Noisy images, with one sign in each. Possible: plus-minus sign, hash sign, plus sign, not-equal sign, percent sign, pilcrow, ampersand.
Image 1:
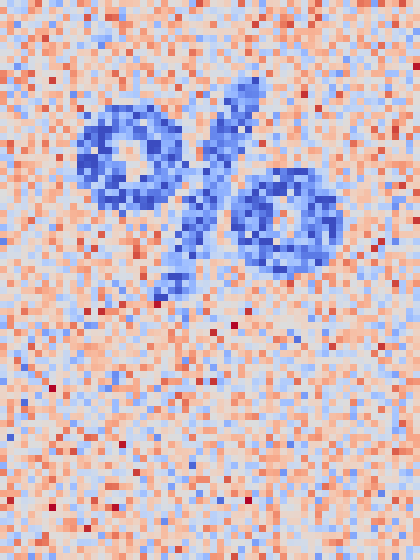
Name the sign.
percent sign
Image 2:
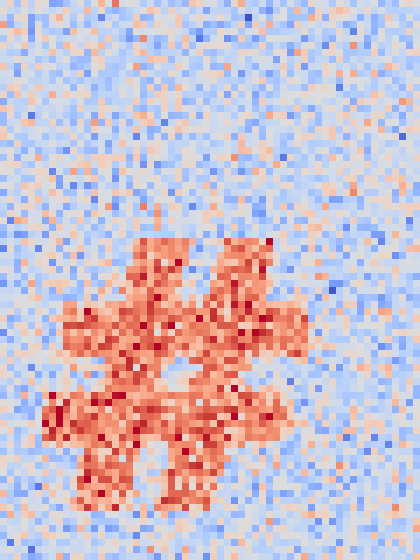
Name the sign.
hash sign
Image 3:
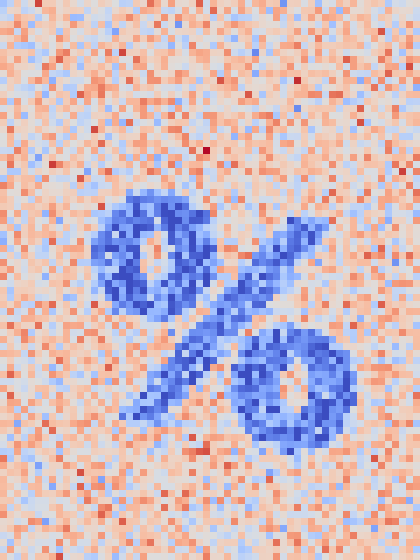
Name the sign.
percent sign
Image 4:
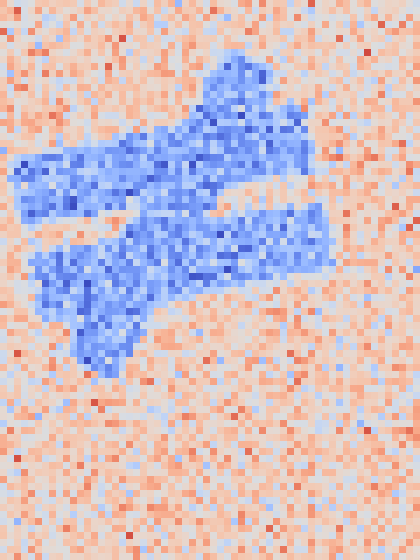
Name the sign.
not-equal sign
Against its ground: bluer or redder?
bluer
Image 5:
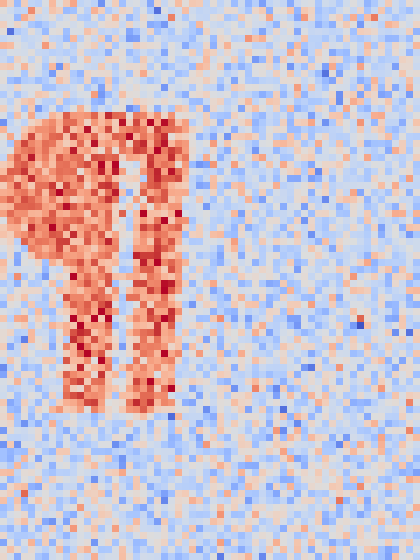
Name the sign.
pilcrow
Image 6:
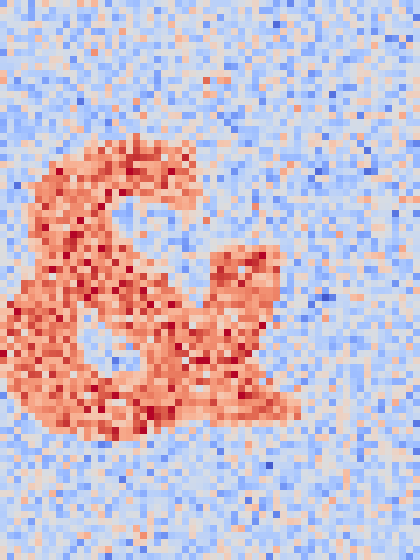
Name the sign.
ampersand
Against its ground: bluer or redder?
redder
